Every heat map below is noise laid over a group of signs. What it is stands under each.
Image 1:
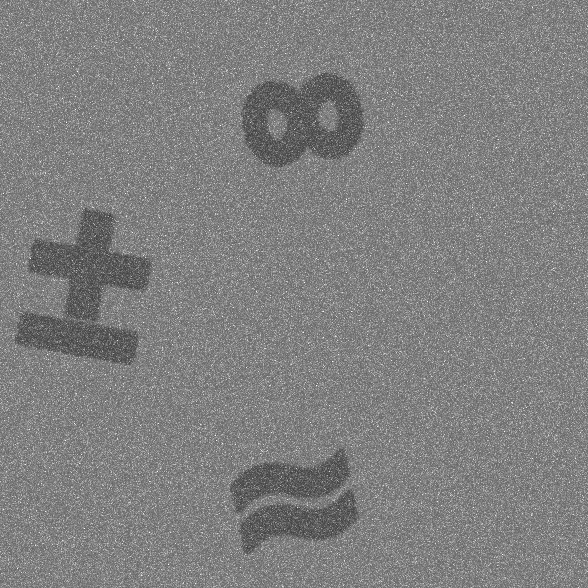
top middle: infinity sign; middle left: plus-minus sign; bottom middle: approximately sign
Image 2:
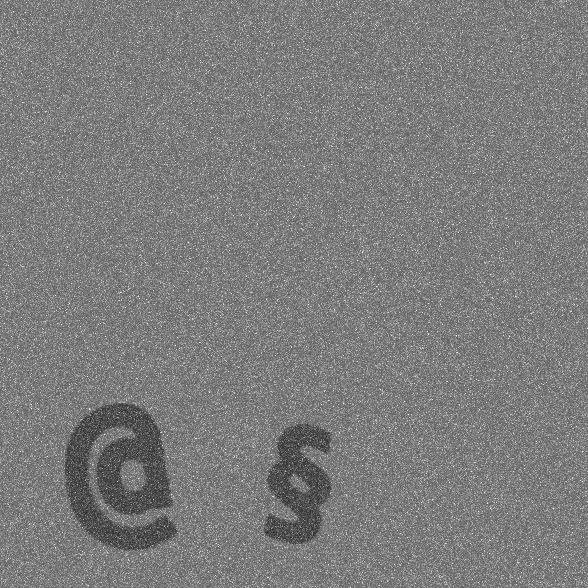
bottom left: at sign; bottom middle: section sign
